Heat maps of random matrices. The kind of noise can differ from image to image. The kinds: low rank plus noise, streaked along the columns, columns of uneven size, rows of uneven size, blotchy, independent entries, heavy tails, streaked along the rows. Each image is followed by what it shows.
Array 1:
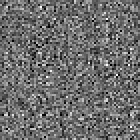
low rank plus noise
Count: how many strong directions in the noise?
two
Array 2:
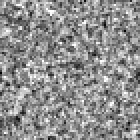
blotchy
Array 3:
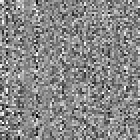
columns of uneven size
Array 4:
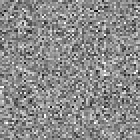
low rank plus noise
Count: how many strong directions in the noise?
five to eight
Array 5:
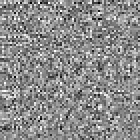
low rank plus noise
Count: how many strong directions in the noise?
one
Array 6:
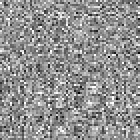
low rank plus noise
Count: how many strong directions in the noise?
one
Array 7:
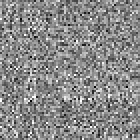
low rank plus noise
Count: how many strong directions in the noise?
five to eight
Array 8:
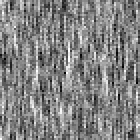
streaked along the columns
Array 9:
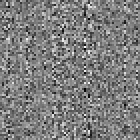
columns of uneven size
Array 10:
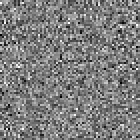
low rank plus noise
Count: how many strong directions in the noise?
three or four
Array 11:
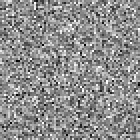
independent entries
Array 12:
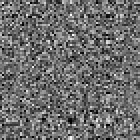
low rank plus noise
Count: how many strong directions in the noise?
two
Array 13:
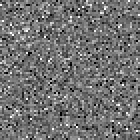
heavy tails
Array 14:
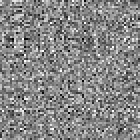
low rank plus noise
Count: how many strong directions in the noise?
three or four
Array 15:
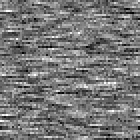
streaked along the rows
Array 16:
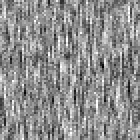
streaked along the columns
